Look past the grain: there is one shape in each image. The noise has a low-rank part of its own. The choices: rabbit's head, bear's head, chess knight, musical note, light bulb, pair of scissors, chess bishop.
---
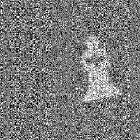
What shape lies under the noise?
chess bishop
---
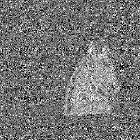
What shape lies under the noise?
chess knight
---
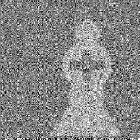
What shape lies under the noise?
chess bishop
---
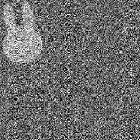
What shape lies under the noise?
rabbit's head
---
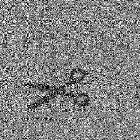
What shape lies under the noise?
pair of scissors
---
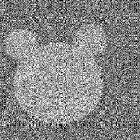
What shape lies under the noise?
bear's head
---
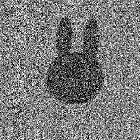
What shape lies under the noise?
rabbit's head
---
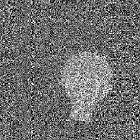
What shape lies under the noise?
light bulb
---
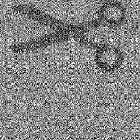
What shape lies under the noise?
pair of scissors
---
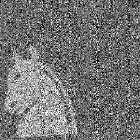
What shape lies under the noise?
chess knight
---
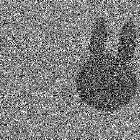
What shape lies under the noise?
rabbit's head
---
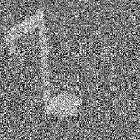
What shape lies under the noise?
musical note
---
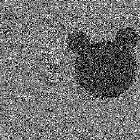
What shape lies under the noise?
bear's head
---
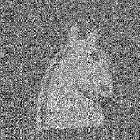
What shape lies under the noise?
chess knight
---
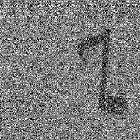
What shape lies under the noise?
musical note
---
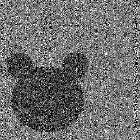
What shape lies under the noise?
bear's head
